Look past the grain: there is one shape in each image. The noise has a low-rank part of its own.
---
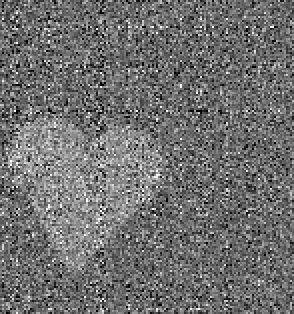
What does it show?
light heart
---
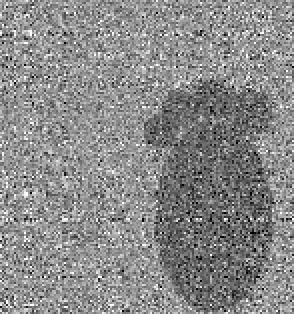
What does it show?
dark footprint
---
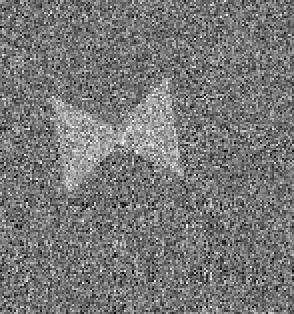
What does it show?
light bow tie
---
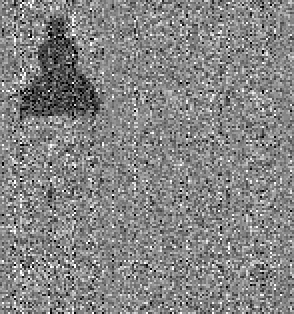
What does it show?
dark chess pawn, top left
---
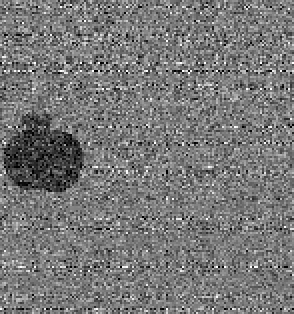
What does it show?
dark apple, middle left
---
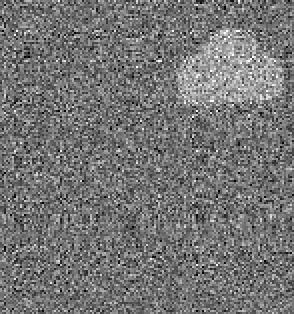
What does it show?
light cloud, top right
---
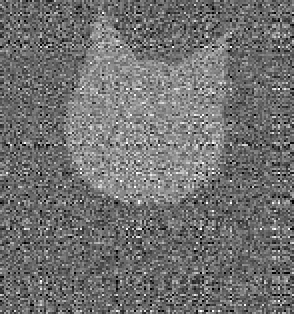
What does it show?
light cat's head
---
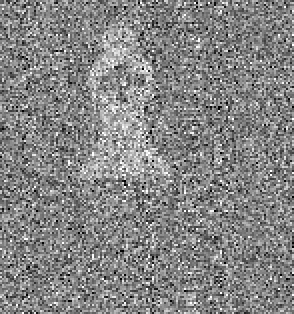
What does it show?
light chess bishop
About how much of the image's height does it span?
half
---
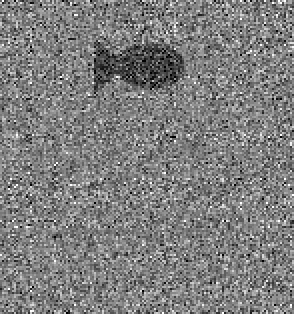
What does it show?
dark fish, top middle
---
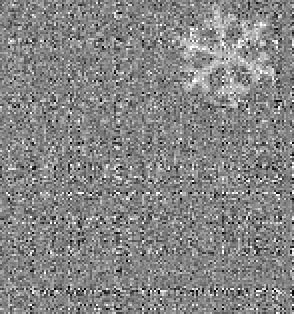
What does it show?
light snowflake, top right
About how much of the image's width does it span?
a third
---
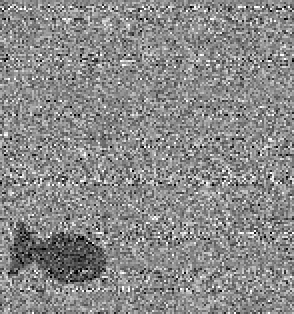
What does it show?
dark fish, bottom left
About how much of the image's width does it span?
a third
